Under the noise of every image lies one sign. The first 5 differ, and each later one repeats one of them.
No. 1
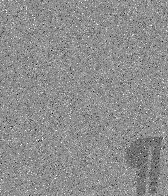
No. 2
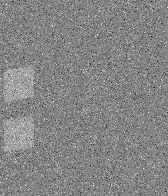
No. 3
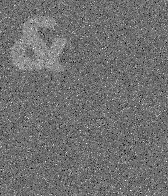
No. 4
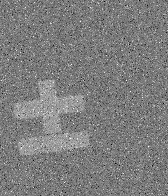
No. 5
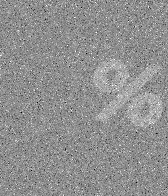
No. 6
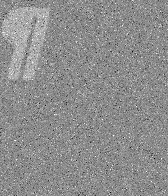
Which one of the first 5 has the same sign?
1
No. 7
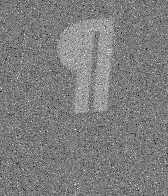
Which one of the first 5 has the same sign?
1
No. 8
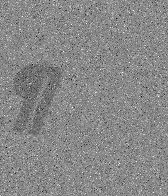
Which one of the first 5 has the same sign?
1
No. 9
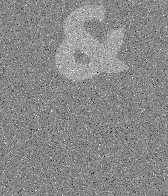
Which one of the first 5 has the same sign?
3
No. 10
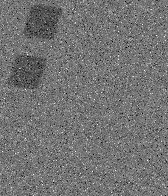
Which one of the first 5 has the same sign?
2
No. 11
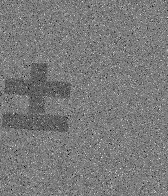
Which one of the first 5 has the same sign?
4
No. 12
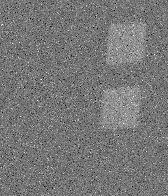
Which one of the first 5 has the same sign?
2
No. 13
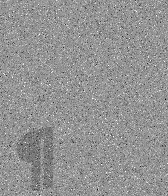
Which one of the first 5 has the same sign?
1
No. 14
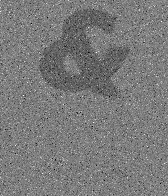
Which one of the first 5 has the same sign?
3
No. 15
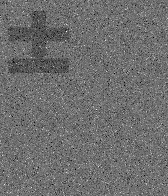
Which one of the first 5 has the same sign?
4
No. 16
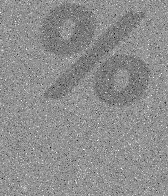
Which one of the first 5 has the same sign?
5
